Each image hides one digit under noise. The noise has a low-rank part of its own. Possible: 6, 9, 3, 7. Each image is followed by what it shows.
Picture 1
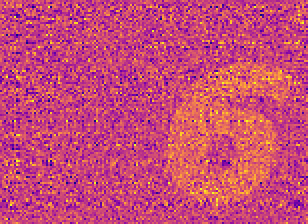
6
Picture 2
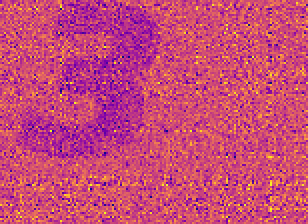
3
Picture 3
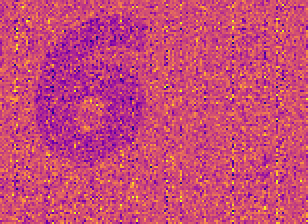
6
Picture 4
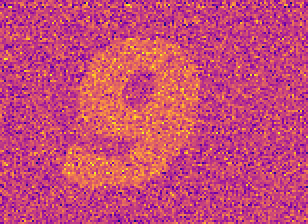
9
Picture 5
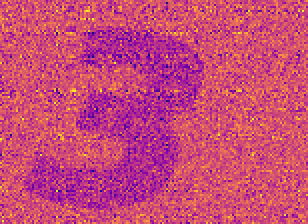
3
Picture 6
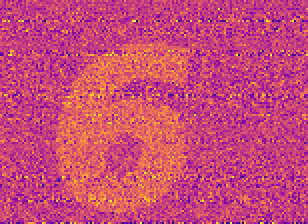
6
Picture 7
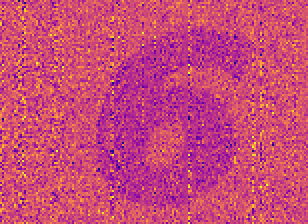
6
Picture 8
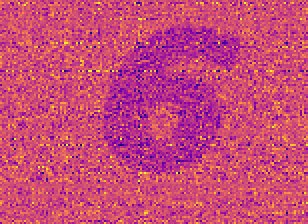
6
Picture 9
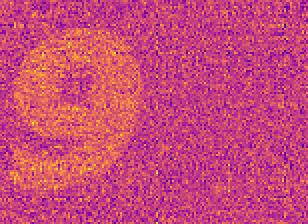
9
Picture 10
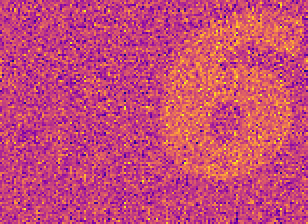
6
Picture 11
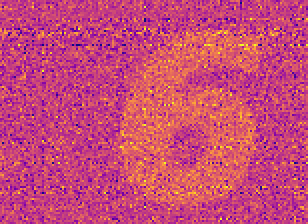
6
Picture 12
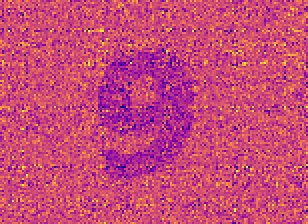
9
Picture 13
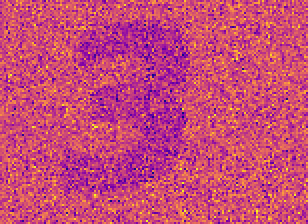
3
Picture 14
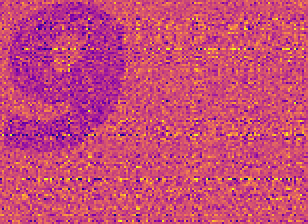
9
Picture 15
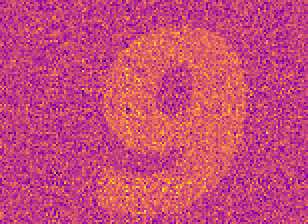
9
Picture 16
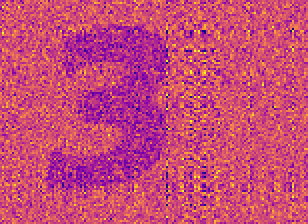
3
